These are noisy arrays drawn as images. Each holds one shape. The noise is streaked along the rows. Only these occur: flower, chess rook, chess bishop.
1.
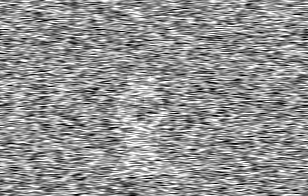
chess bishop
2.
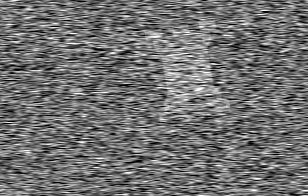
chess rook
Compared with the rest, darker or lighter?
lighter
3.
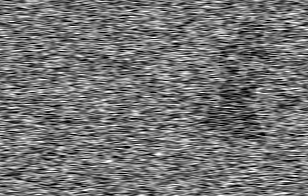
chess bishop
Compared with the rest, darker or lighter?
darker
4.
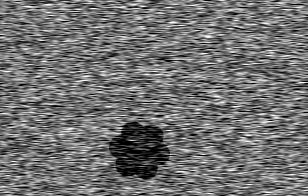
flower
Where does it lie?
bottom middle
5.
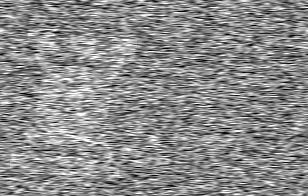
chess rook
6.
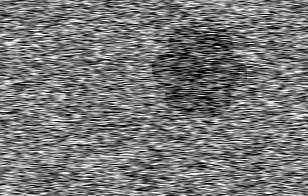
flower
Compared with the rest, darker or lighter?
darker
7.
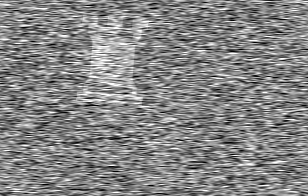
chess rook
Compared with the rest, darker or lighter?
lighter
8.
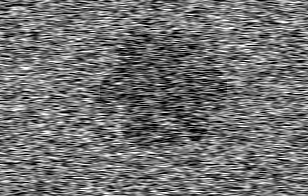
flower
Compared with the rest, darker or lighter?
darker
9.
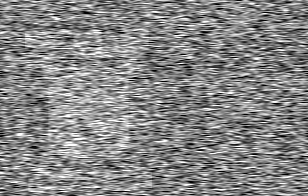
chess rook
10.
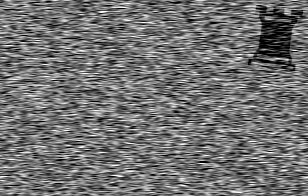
chess rook
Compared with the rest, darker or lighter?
darker
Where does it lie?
top right
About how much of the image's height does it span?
a third
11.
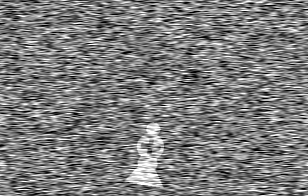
chess bishop
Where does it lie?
bottom middle
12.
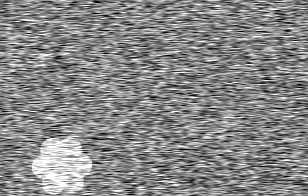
flower
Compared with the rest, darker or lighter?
lighter
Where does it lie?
bottom left
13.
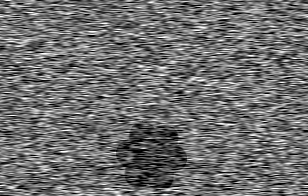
flower
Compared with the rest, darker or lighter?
darker
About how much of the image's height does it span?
a third
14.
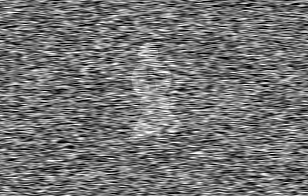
chess bishop
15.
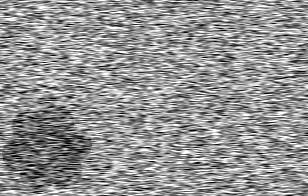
flower
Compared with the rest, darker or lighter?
darker
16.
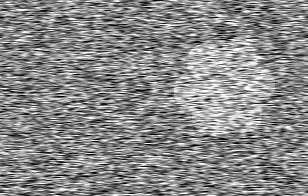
flower
